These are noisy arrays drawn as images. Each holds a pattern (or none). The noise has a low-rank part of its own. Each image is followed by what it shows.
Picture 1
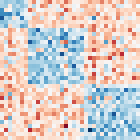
blocks along the diagonal
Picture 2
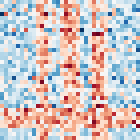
bands of rows crossing bands of columns
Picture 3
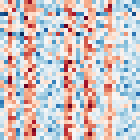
bands of columns
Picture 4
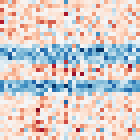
bands of rows
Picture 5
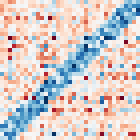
a diagonal band
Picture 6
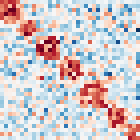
blocks along the diagonal
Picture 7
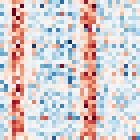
bands of columns
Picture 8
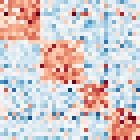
blocks along the diagonal
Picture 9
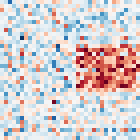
one block
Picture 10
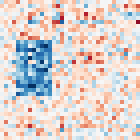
one block
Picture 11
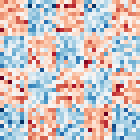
a checkerboard
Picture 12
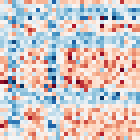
bands of rows crossing bands of columns
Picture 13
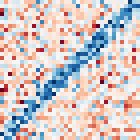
a diagonal band
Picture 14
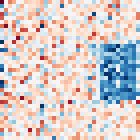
one block
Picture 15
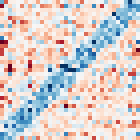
a diagonal band
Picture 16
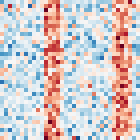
bands of columns
